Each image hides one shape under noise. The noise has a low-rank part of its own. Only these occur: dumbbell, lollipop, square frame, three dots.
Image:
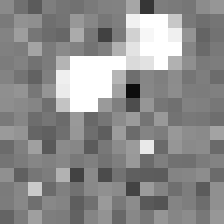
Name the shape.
dumbbell
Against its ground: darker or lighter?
lighter
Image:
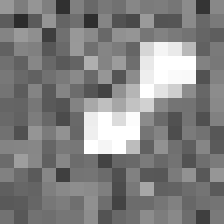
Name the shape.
dumbbell
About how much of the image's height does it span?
half
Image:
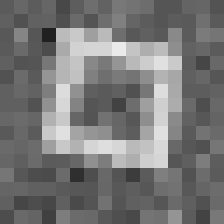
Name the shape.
square frame
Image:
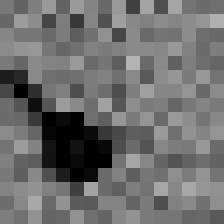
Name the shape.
lollipop
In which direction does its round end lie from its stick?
down and right
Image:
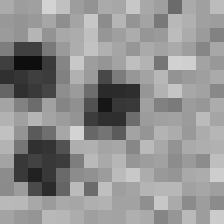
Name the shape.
three dots
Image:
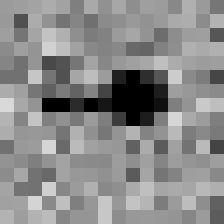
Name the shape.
lollipop
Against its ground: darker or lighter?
darker
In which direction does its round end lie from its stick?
right
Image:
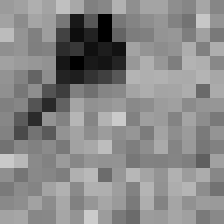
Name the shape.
lollipop
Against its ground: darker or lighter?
darker
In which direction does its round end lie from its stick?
up and right
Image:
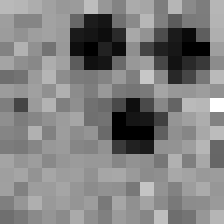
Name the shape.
three dots
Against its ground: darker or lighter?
darker
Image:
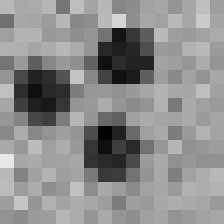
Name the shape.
three dots
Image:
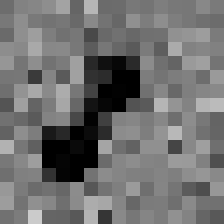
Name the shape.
dumbbell
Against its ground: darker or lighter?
darker
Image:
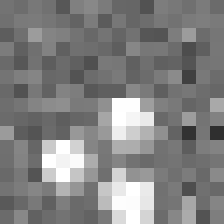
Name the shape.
three dots
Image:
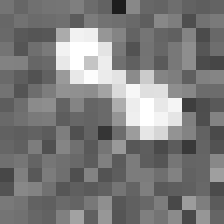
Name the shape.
dumbbell
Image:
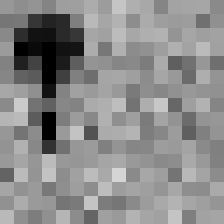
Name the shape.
lollipop
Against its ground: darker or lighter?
darker
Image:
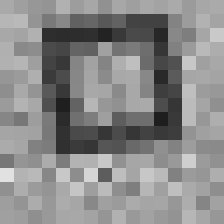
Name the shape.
square frame
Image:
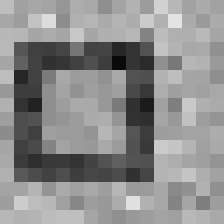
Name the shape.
square frame
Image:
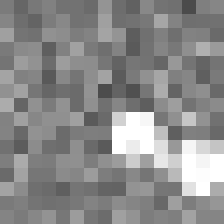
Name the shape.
dumbbell
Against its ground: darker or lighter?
lighter
